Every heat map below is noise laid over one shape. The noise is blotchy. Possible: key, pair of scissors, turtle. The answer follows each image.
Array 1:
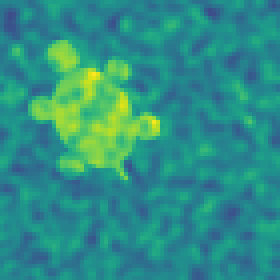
turtle
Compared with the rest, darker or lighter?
lighter
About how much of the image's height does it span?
half
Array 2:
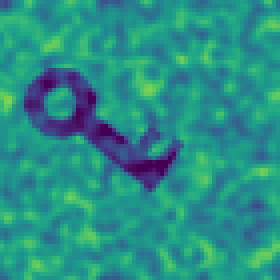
key
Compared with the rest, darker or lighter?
darker
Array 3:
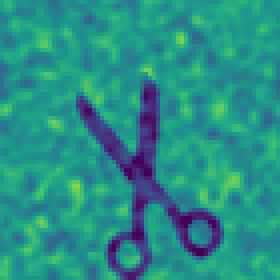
pair of scissors
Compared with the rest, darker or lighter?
darker
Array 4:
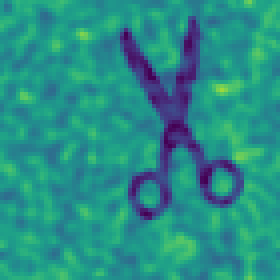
pair of scissors
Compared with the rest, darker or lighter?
darker
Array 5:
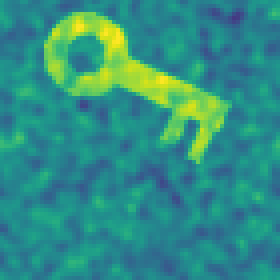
key
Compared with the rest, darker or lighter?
lighter
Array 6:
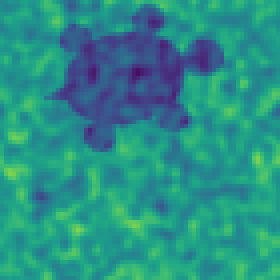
turtle
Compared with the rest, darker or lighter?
darker
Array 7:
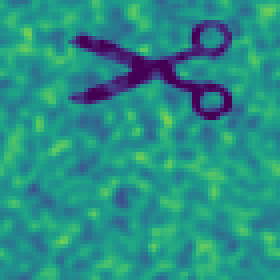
pair of scissors
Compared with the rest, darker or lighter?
darker
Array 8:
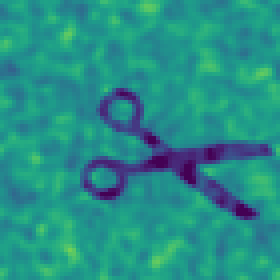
pair of scissors
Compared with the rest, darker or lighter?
darker
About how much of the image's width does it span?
two thirds
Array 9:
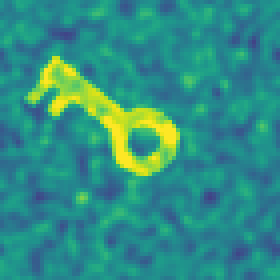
key
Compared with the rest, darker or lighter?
lighter
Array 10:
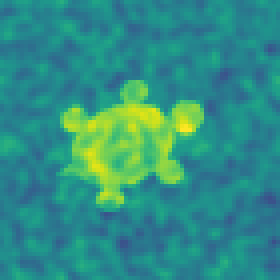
turtle
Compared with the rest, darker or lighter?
lighter
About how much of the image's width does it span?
half
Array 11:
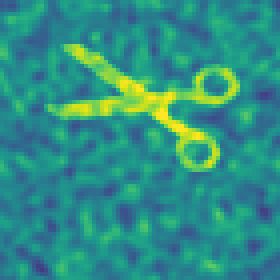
pair of scissors
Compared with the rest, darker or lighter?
lighter
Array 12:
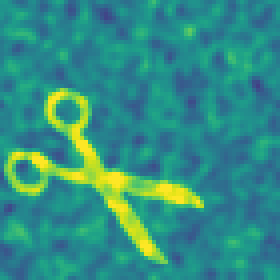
pair of scissors
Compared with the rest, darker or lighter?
lighter
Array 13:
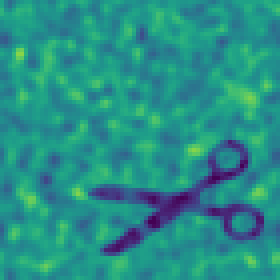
pair of scissors
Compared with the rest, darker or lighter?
darker
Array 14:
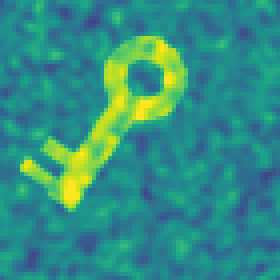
key
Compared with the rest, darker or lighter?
lighter
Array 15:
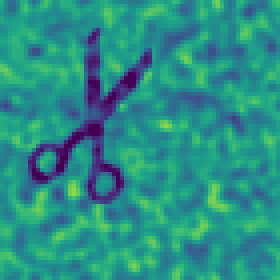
pair of scissors
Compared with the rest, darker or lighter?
darker
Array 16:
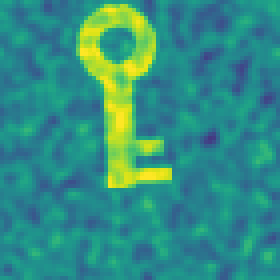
key
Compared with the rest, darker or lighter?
lighter
